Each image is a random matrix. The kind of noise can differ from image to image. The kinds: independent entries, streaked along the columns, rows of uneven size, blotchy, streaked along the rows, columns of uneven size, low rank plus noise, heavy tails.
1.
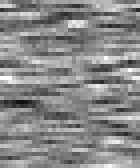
streaked along the rows
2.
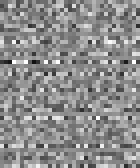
rows of uneven size
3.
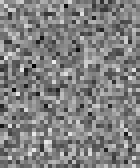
independent entries
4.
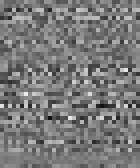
rows of uneven size
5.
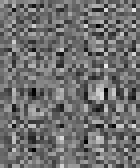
low rank plus noise
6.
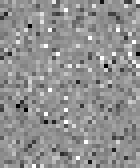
heavy tails
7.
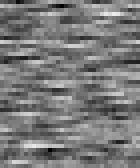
streaked along the rows
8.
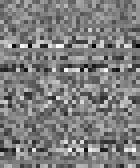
rows of uneven size
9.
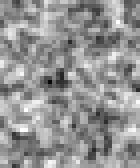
blotchy
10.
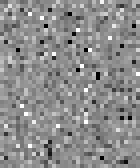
heavy tails
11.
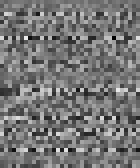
rows of uneven size
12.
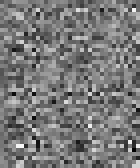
low rank plus noise
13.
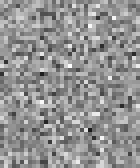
low rank plus noise
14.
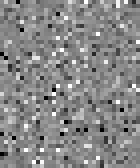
heavy tails
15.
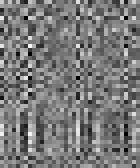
low rank plus noise
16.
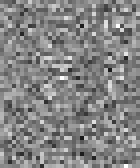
low rank plus noise
